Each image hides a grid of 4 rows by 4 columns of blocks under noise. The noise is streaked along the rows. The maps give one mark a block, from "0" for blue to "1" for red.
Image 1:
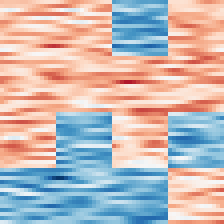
1101
1111
1010
0001
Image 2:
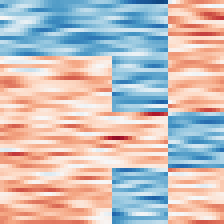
0001
1101
1110
1101
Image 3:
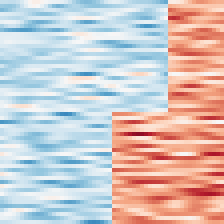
0001
0001
0011
0011
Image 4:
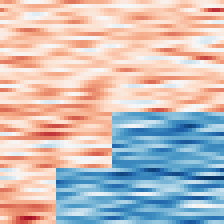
1111
1111
1100
1000
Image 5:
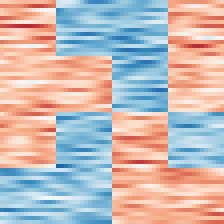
1001
1101
1010
0011
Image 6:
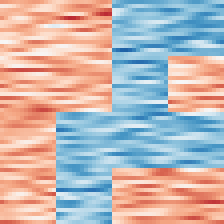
1100
1101
1000
1011
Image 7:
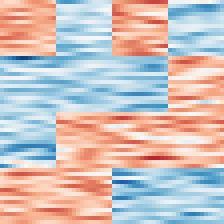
1010
0001
0111
1100
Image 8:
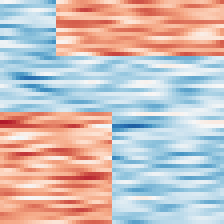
0111
0000
1100
1100
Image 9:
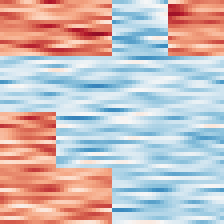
1101
0000
1000
1100
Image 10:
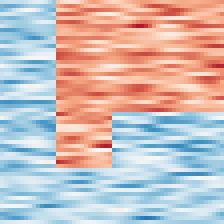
0111
0111
0100
0000
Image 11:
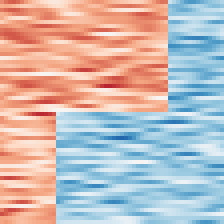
1110
1110
1000
1000
